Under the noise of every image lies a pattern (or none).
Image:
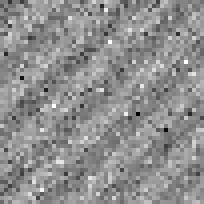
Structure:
diagonal stripes
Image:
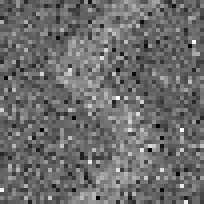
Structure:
a wavy band
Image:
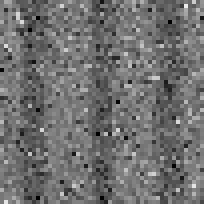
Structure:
vertical stripes
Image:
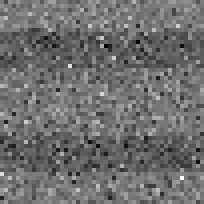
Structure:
horizontal stripes
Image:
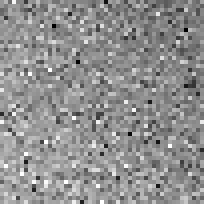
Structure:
a smooth slope
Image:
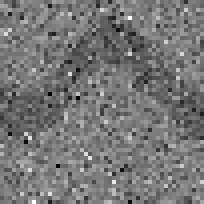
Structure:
a wavy band
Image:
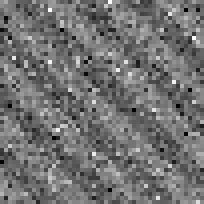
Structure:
diagonal stripes
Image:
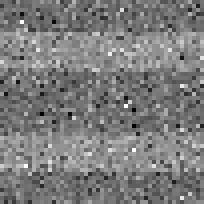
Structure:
horizontal stripes
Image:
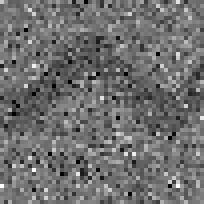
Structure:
a wavy band
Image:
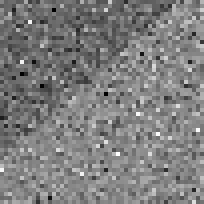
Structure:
a sharp edge
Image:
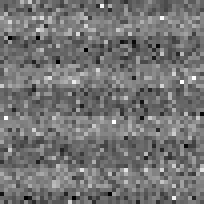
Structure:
horizontal stripes
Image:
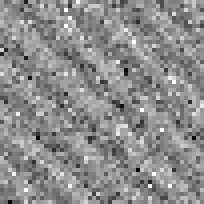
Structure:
diagonal stripes
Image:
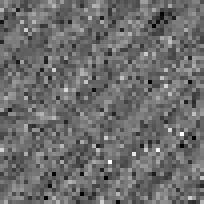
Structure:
diagonal stripes
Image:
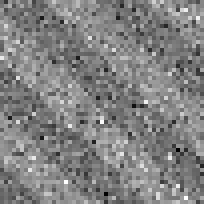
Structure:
diagonal stripes
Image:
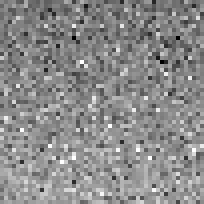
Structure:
a smooth slope
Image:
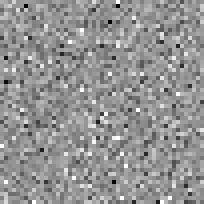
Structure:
only noise
